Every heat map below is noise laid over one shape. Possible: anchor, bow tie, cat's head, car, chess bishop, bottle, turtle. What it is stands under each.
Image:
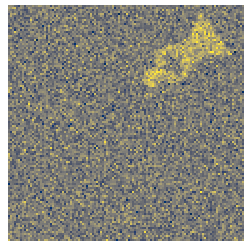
light chess bishop, top right
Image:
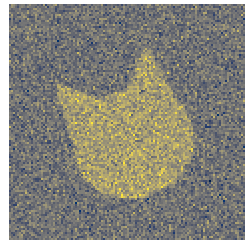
light cat's head
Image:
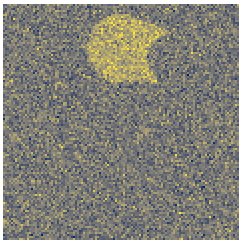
light cat's head, top middle
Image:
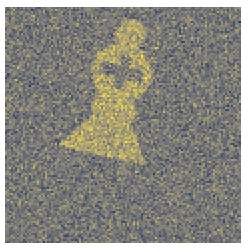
light chess bishop
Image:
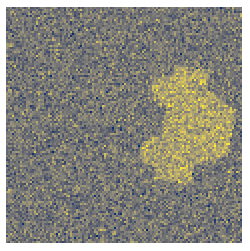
light car
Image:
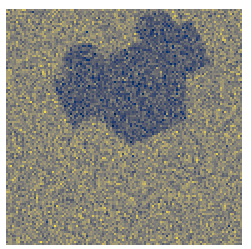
dark car
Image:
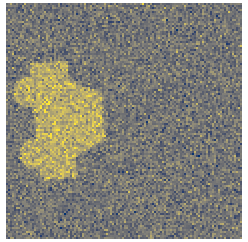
light car
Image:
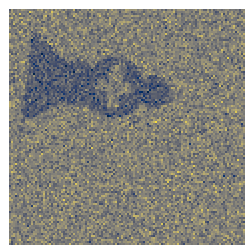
dark chess bishop
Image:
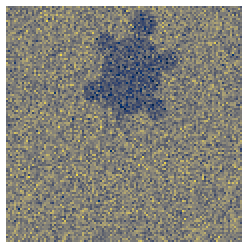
dark turtle
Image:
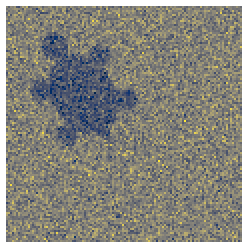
dark turtle
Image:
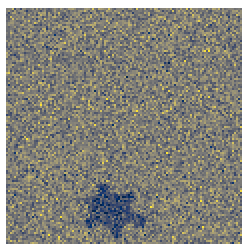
dark turtle, bottom middle
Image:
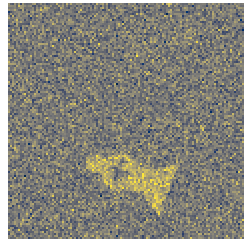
light chess bishop, bottom middle
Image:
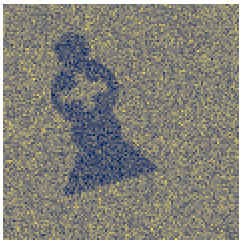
dark chess bishop
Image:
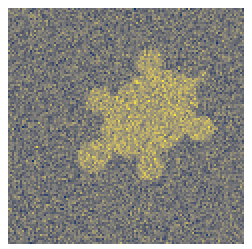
light turtle
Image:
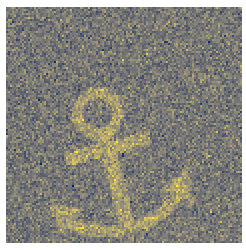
light anchor
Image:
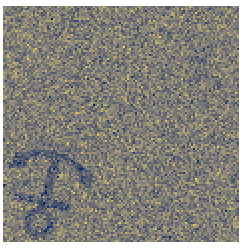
dark anchor, bottom left
